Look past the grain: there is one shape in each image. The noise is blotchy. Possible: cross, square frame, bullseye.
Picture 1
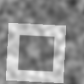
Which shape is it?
square frame
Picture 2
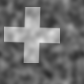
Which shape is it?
cross
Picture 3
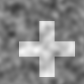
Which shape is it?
cross
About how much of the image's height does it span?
two thirds
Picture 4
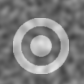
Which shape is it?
bullseye
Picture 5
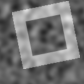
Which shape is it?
square frame
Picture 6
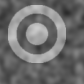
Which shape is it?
bullseye
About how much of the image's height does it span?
two thirds
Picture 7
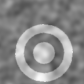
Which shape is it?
bullseye
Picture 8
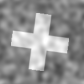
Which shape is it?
cross
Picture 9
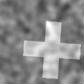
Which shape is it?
cross
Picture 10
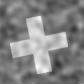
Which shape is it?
cross
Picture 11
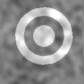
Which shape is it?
bullseye
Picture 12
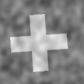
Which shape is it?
cross
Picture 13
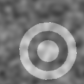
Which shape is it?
bullseye
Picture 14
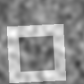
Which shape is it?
square frame
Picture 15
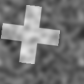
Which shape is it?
cross
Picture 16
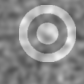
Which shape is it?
bullseye
